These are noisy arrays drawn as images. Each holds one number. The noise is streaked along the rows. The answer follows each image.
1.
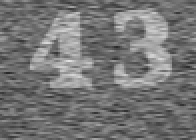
43
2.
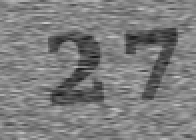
27
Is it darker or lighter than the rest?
darker
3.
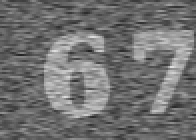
67
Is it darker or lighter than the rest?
lighter
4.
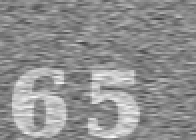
65
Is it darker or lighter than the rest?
lighter
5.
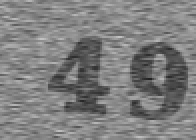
49
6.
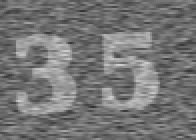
35
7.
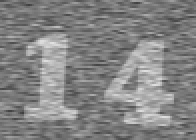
14
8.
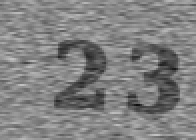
23
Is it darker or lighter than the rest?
darker
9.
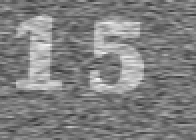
15
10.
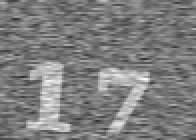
17
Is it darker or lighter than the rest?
lighter
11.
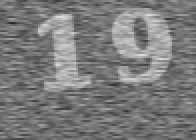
19
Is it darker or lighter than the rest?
lighter
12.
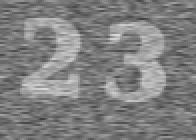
23
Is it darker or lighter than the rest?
lighter
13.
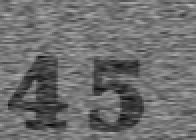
45
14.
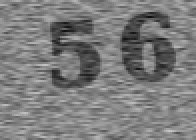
56
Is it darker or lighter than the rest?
darker
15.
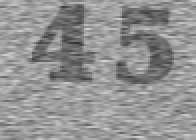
45
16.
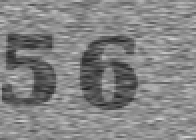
56
